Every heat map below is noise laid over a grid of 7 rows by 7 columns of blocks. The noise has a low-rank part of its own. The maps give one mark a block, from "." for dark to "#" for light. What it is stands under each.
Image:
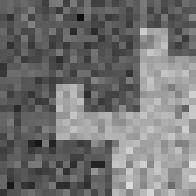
. . . . . . .
. . . . . # .
. . . . . # #
. . # . . # #
. . # # # # #
. . . . # # #
. . . . # # #
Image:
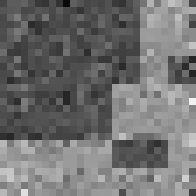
. . . . . # #
. . . . . # #
. . . . . # .
. . . . # # #
. . . . # # #
# # # # . . #
# # # # # # #
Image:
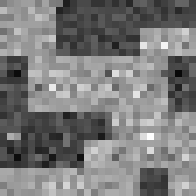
# # . . . . .
# # . . . # #
. # # # # # .
. # # # # # .
. . . . # # #
. . . # # # #
# # # # # . #
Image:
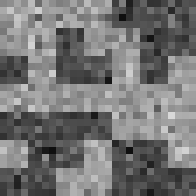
# # # # . . .
# # . # # . .
. # . . # . #
# # # # # # #
. . . . # # #
# . . # . . #
. . # # . . .
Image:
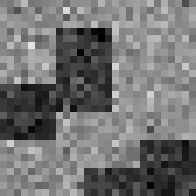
# # # # # # #
# # . . # # #
# # . . # # #
. . . . # # #
. . # # # # #
# # # # # . .
# # # . . . .
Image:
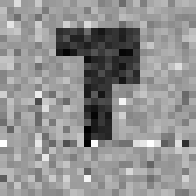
# # # # # # #
# # . . . # #
# # # . . # #
# # # . # # #
# # # . # # #
# # # # # # #
# # # # # # #
